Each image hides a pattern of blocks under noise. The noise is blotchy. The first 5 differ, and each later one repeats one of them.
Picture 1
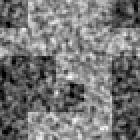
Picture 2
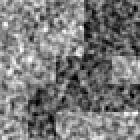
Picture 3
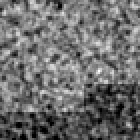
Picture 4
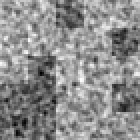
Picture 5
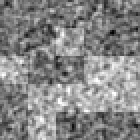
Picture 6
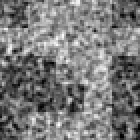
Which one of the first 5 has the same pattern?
1
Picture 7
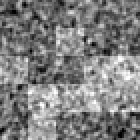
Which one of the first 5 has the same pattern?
5
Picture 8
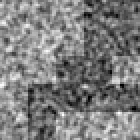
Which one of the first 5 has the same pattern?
2
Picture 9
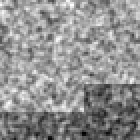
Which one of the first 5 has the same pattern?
3
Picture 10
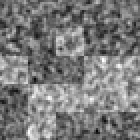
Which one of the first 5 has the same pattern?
5
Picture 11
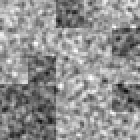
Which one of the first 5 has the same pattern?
4
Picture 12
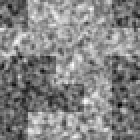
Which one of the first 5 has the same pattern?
1
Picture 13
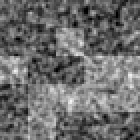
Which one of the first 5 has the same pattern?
5
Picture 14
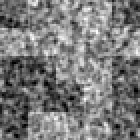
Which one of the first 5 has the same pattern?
1
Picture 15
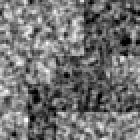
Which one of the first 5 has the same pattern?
2
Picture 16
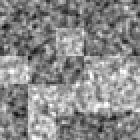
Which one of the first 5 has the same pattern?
5
